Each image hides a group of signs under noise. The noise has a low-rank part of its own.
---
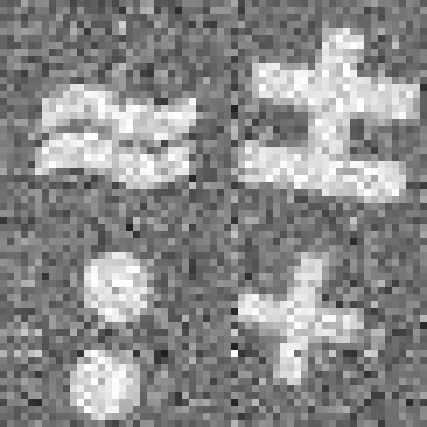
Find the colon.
bottom left
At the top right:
plus-minus sign
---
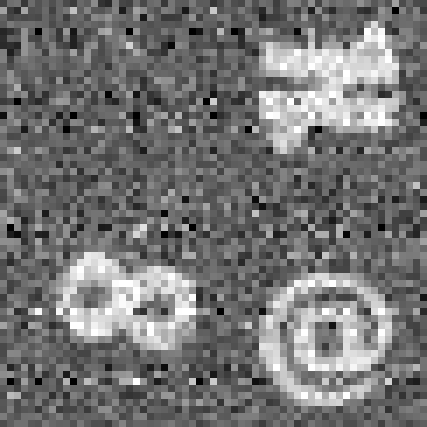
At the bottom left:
infinity sign
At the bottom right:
at sign
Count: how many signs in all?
3
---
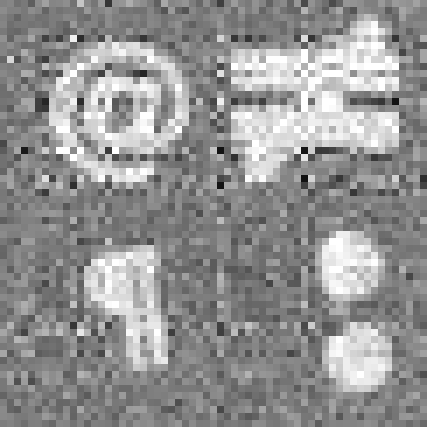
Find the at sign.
top left
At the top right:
not-equal sign
